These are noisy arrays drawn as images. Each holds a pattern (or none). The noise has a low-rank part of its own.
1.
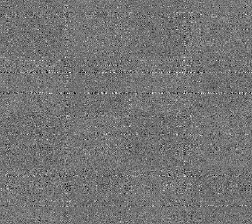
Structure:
a checkerboard
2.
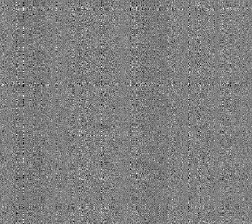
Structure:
bands of columns
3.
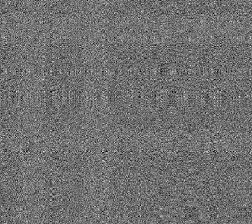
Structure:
bands of rows crossing bands of columns
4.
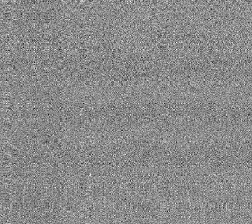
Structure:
bands of rows crossing bands of columns
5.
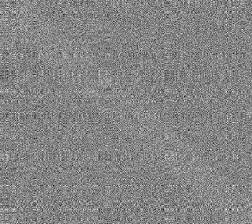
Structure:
a diagonal band
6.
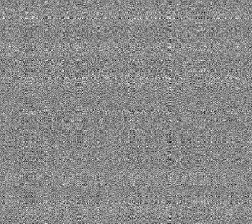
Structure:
bands of rows
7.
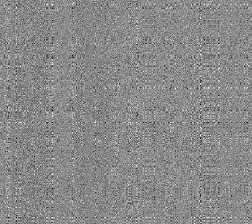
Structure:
bands of columns
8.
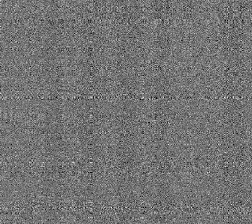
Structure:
bands of columns
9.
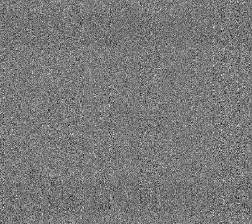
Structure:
bands of rows
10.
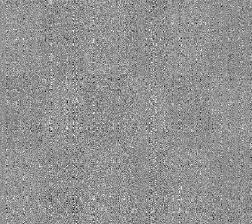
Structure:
a checkerboard
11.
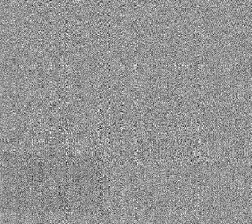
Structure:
one block
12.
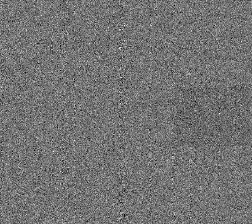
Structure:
one block
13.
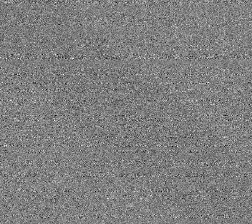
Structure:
a diagonal band
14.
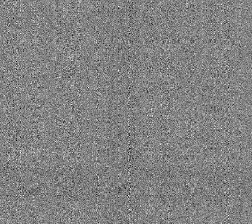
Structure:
bands of rows crossing bands of columns
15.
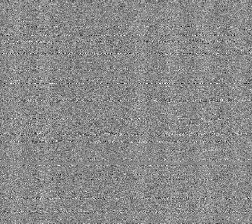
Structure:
bands of columns
